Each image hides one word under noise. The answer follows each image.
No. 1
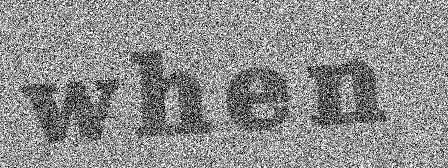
when
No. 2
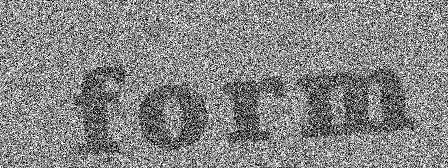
form
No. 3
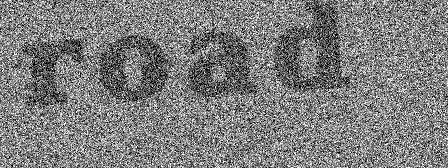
road
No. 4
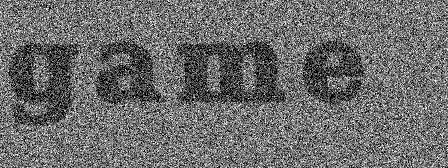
game
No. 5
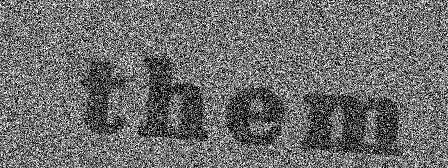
them
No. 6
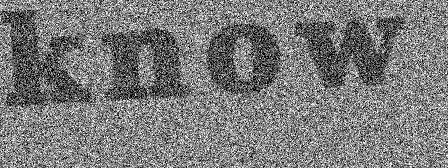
know
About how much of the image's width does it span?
nearly all
